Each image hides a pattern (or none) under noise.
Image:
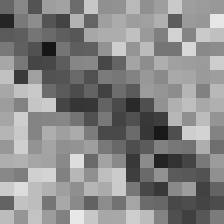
a diagonal band
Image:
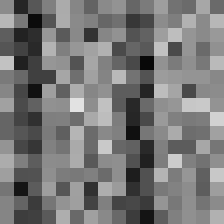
bands of columns
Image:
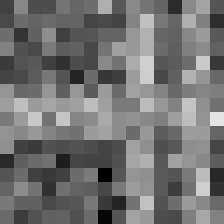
bands of rows crossing bands of columns
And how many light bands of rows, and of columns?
1 and 2
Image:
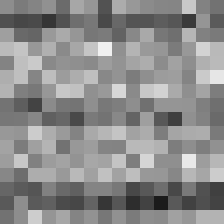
bands of rows
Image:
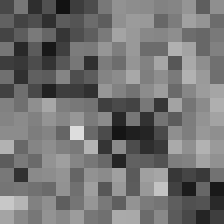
blocks along the diagonal
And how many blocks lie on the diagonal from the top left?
3
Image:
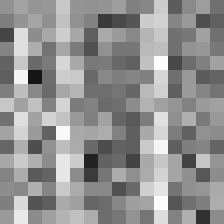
bands of columns
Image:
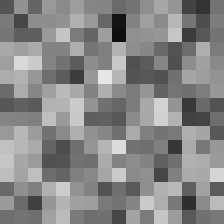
a checkerboard
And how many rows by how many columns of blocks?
5 by 5
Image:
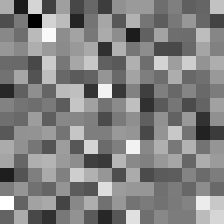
only noise
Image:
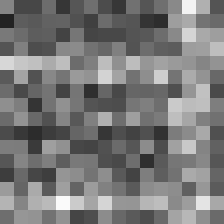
bands of rows crossing bands of columns
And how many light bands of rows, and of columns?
3 and 1
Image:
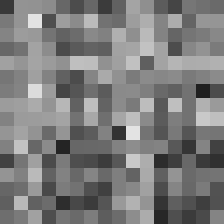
bands of rows crossing bands of columns
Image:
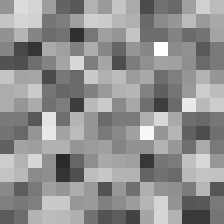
a checkerboard
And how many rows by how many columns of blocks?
6 by 5
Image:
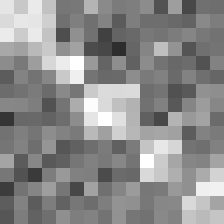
blocks along the diagonal
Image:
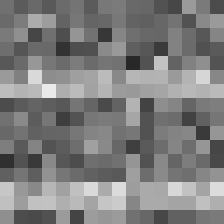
bands of rows
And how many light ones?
2
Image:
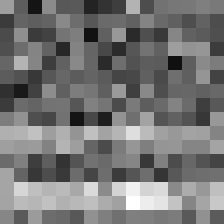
bands of rows
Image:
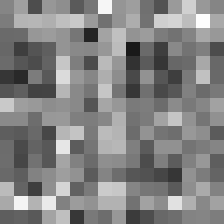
bands of rows crossing bands of columns
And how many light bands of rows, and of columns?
3 and 3
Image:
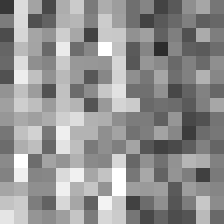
bands of columns
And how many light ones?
3
